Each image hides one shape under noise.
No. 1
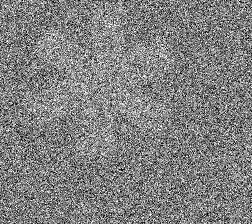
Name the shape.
asterisk
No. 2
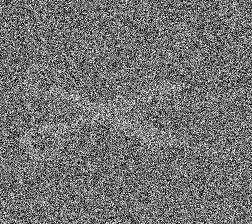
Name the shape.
pair of scissors
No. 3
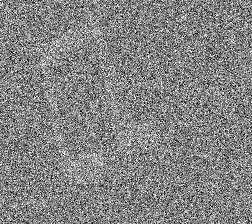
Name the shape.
pair of musical notes
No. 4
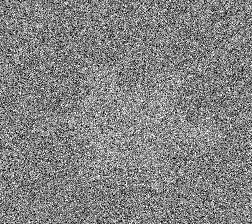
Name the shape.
turtle
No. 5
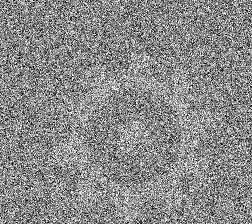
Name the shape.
gear
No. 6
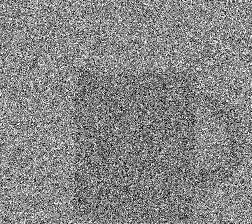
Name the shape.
cup
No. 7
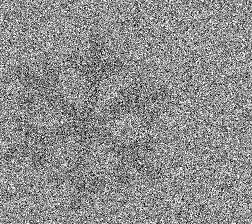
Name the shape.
snowflake
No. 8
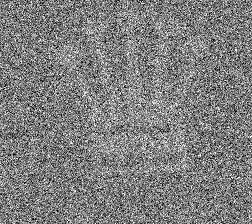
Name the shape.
chess queen
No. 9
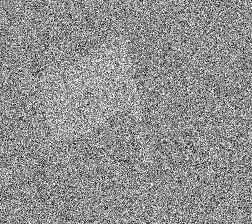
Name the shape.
flag
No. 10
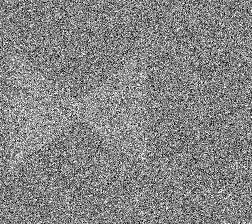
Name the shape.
bow tie
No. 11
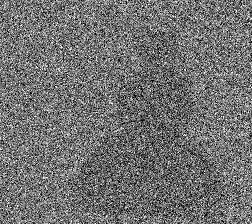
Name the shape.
chess pawn
